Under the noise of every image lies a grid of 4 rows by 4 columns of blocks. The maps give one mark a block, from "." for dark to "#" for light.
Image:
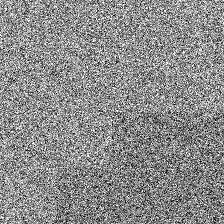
# # # #
# # # #
# # . .
# . . .
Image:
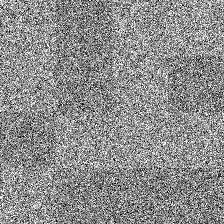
# . # #
# . # .
. # # #
# . . .
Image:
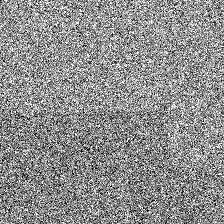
# # # #
# # # #
. . . #
. . . .
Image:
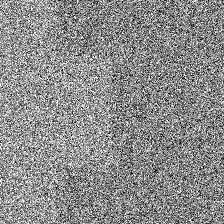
# . . .
# # . .
# # . .
# . . .
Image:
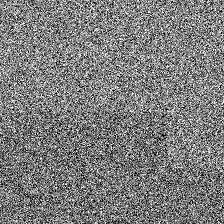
# # # #
# # # #
. . . #
. . . .
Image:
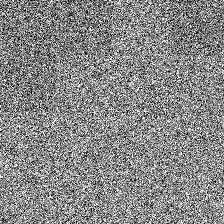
. . # .
. # # #
# # # #
# # # #
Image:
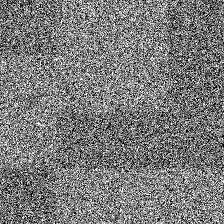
. # # .
# # # .
# . . .
. # # #
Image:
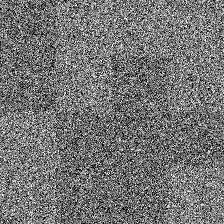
. # # #
. # . #
# . . .
# . . #
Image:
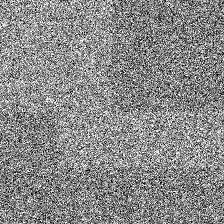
# # . .
# # . .
. # # #
. . . .
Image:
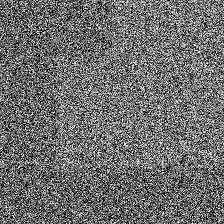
. . # #
. # # #
. # # #
. . . .
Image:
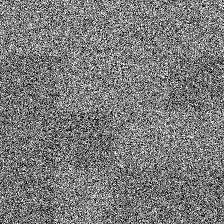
# # # #
. # # .
. . # #
. # . .
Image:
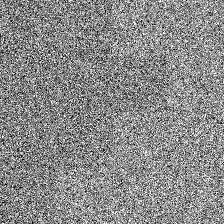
. . # #
. . . #
. . # #
. # # #
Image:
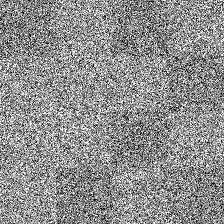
. # . #
# # # .
# # . #
# . # .
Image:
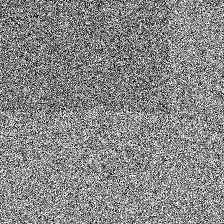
. . . #
. . . #
# # # #
# # # #
